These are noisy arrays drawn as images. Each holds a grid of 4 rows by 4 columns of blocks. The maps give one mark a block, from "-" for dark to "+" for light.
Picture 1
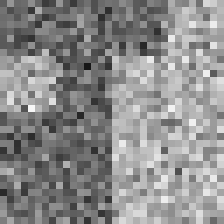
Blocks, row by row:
- - - +
+ - + +
- - + +
- - + +
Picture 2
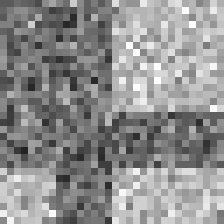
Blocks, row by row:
- - + +
- - + +
- - - -
+ - + +
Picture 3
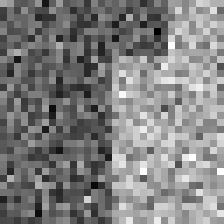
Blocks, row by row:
- - - +
- - + +
- - + +
- - + +
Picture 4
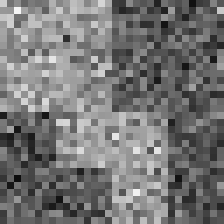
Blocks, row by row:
+ + - -
+ + - -
- + + -
- - + -
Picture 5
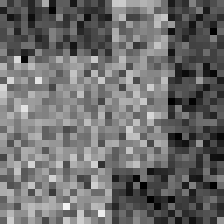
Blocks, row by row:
- - + -
+ + + -
+ + + -
+ + - -
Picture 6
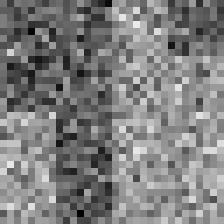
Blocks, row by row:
- - + -
- - + +
+ - + +
+ - + +
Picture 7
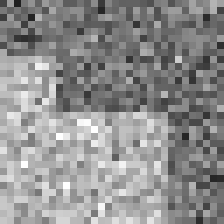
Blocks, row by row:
- - - -
+ - - -
+ + + -
+ + + -
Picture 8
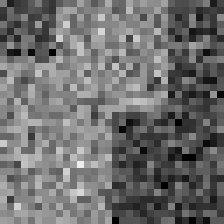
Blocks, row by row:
- + + -
+ + + -
+ + - -
+ + - -
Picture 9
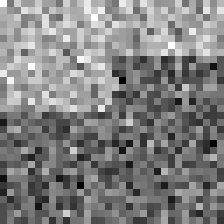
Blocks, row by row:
+ + + +
+ + - -
- - - -
- - - -
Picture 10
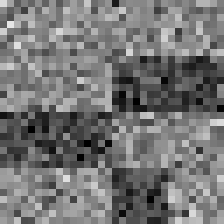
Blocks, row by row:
+ + + +
+ + - -
- - + +
+ + - +
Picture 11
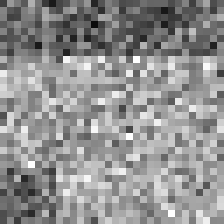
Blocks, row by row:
- - - -
+ + + +
+ + + +
- + + +
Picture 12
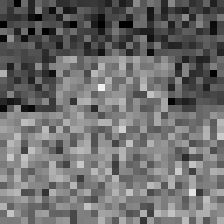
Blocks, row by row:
- - - -
- + + -
+ + + +
+ + + +
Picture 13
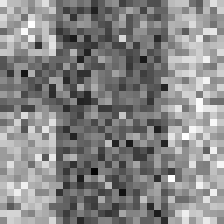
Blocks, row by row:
+ - - +
- - - +
+ - - +
+ - - +
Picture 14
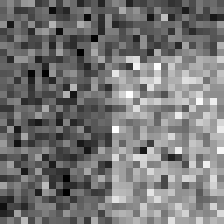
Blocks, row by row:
- - - -
- - + +
- - + +
- - + +
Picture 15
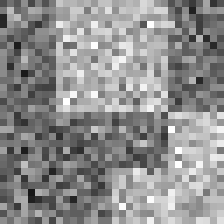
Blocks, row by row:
- + + -
- + + -
- - - +
- - + +
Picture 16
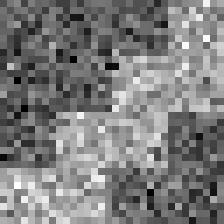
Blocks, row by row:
- - - +
- - + +
- + + -
+ + - -
